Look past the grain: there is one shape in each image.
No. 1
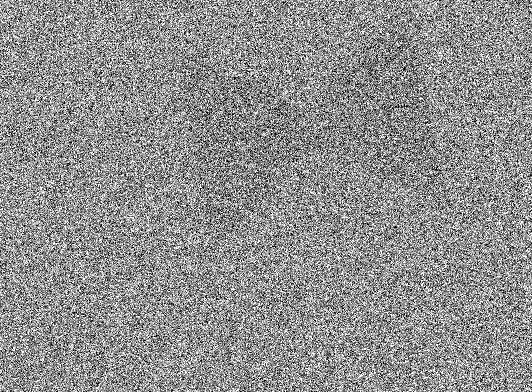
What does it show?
dark bow tie
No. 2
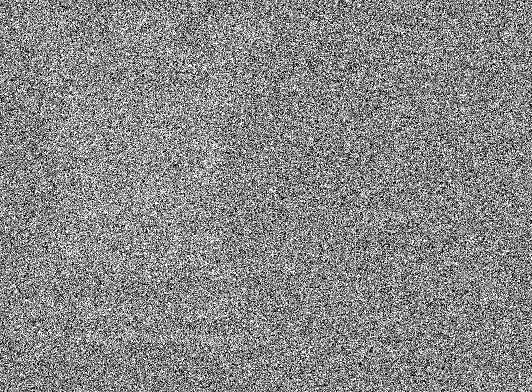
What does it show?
light chess rook
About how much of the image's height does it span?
nearly all
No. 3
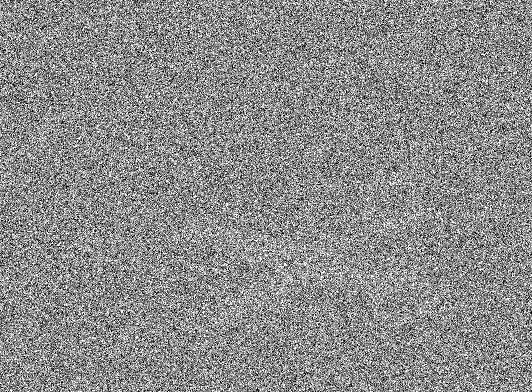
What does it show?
light pair of scissors
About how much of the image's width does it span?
half
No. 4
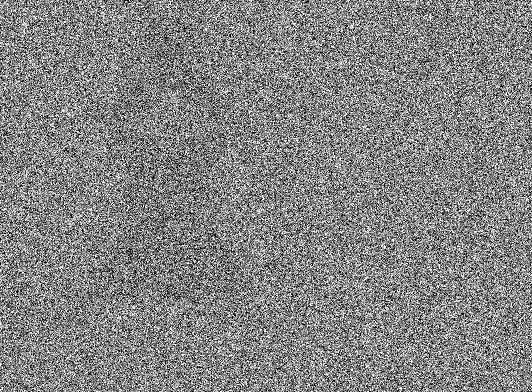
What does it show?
dark chess bishop
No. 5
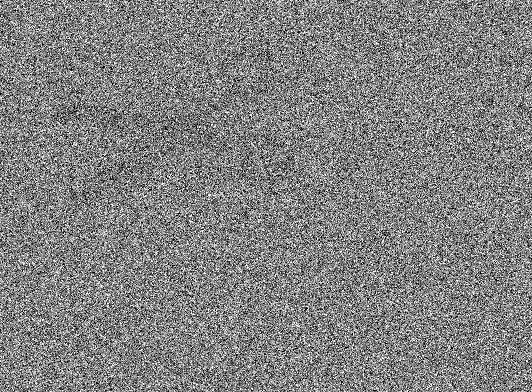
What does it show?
dark pair of scissors
